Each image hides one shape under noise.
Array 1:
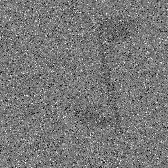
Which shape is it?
musical note
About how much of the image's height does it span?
two thirds
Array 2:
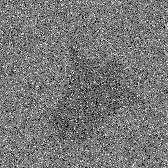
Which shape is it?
bell
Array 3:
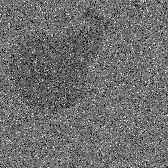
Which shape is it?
pear
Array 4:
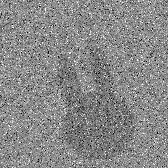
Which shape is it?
rabbit's head
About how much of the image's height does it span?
two thirds
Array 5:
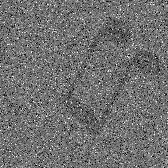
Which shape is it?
pair of musical notes
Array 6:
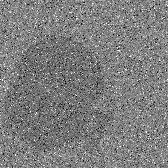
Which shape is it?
apple
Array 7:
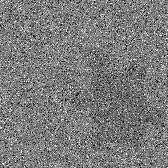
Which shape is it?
turtle
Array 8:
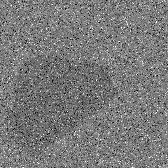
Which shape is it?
cloud
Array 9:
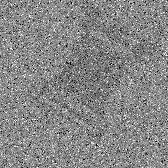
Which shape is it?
chess rook
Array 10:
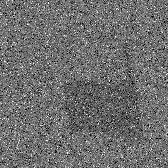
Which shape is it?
flag
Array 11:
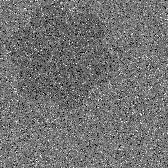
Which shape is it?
flower
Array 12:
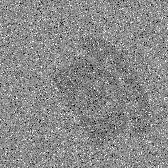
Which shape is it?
telephone
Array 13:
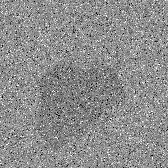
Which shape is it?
cloud
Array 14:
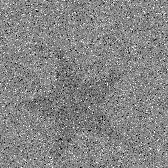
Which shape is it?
star
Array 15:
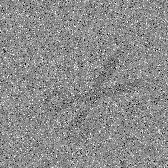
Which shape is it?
pair of scissors
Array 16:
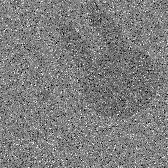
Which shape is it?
rabbit's head
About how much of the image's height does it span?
two thirds
